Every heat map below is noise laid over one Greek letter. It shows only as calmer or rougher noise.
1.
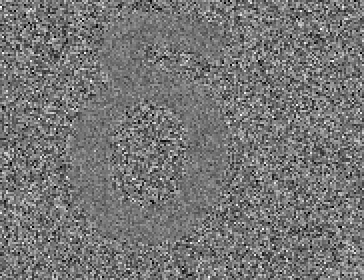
delta
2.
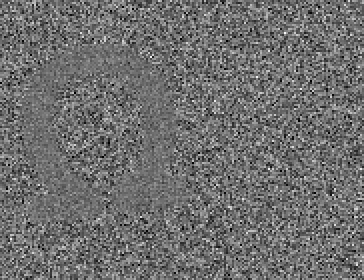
omega
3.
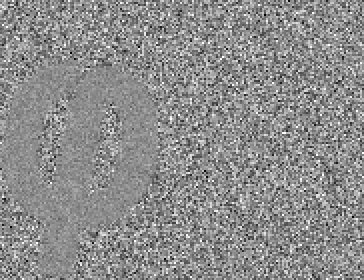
phi
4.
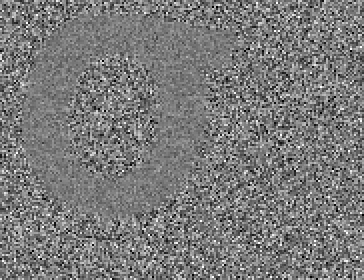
sigma
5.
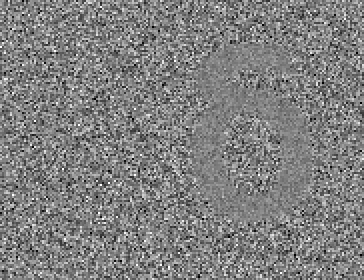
delta
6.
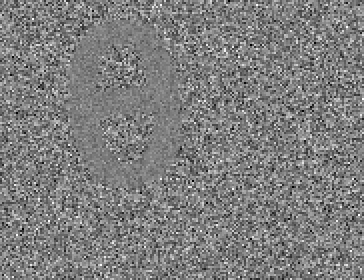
theta
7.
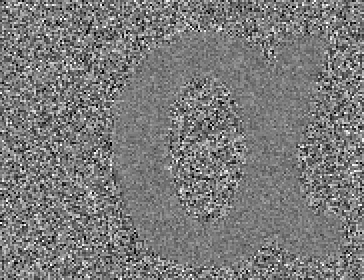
alpha
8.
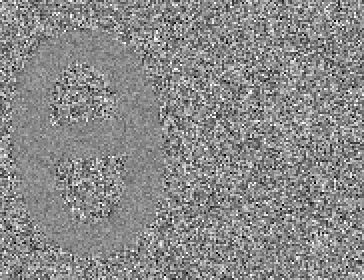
theta
